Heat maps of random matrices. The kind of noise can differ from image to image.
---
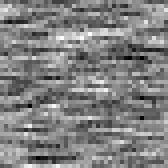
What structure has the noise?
streaked along the rows
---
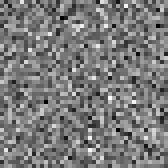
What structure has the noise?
independent entries
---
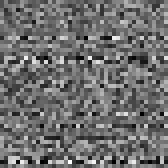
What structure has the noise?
rows of uneven size
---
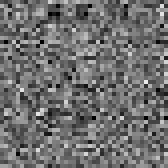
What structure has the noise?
low rank plus noise
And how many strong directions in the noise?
three or four
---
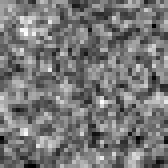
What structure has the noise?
blotchy
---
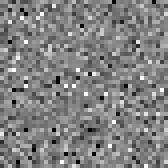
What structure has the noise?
heavy tails
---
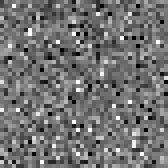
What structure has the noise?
heavy tails
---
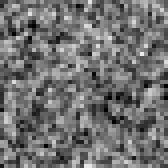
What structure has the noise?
blotchy
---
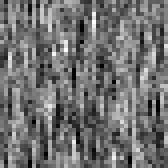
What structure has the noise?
streaked along the columns
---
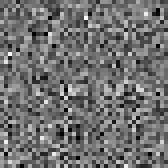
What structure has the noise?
low rank plus noise
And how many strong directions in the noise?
two
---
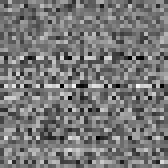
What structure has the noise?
rows of uneven size
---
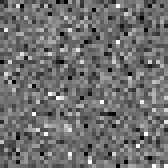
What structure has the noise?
heavy tails
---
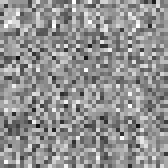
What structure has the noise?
low rank plus noise
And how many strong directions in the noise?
three or four
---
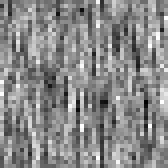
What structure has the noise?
streaked along the columns
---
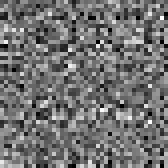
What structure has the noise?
low rank plus noise
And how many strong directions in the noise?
one
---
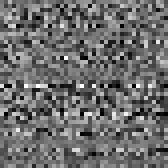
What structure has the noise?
rows of uneven size
